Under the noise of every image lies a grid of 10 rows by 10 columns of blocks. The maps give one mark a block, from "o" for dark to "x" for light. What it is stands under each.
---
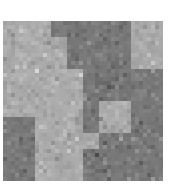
x x x o o o o o x x
x x x x o o o o x x
x x x x o o o o x x
x x x x x o o o o o
x x x x x o o o o o
x x x x x o x x o o
o o x x x o x x o o
o o x x x x o o o o
o o x x x o o o o o
o o x x x o o o o o
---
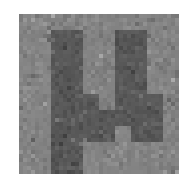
x x x x x x x x x x
x x o o x x o o x x
x x o o x x o o x x
x x o o x x o o x x
x x o o x x o o x x
x x o o o x o o o x
x x o o o o o o o x
x x o o o o x o o x
x x o o x x x x x x
x x o o x x x x x x
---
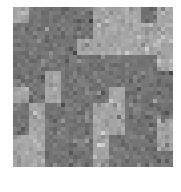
x o o o o x x x o x
o o o o o x x x x x
o o o o x x x x x x
o o o o o o o o o x
o o x o o o o o o o
x o x o o o x o o o
o x o o o x x o o o
o x o o o x x o o x
x x o o o x o o o x
x x o o o x o o o o
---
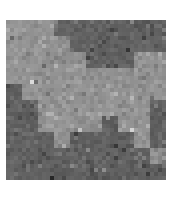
x x x o o o o o o o
x x x x o o o o o o
x x x x x o o o x x
x x x x x x x x x x
o x x x x x x x x x
o o x x x x x x x o
o o x x x x o x x o
o o o x o o o o x o
o o o o o o o o o x
o o o o o o o o o o
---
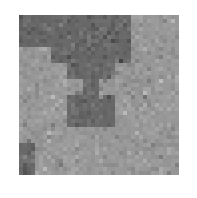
o o o o o o o x x x
o o o o o o o x x x
x x o o o o o x x x
x x x o o o x x x x
x x x x o x x x x x
x x x o o o x x x x
x x x o o o x x x x
x x x x x x x x x x
o x x x x x x x x x
o x x x x x x x x x
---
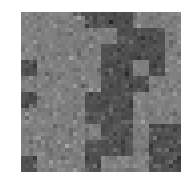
x x x x o o o x x x
x x x x x x o o o x
x x x x x o o o o x
o x x x x o o x o x
x x x x x o o o x x
o x x x o o o x x x
x x x x o o o x x x
x x x x x o o x o o
x x x x o o o x o o
o x x x o x x x o o
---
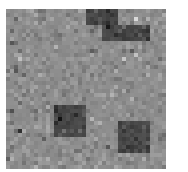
x x x x x o o x x x
x x x x x x o o o x
x x x x x x x x x x
x x x x x x x x x x
x x x x x x x x x x
x x x x x x x x x x
x x x o o x x x x x
x x x o o x x o o x
x x x x x x x o o x
x x x x x x x x x x
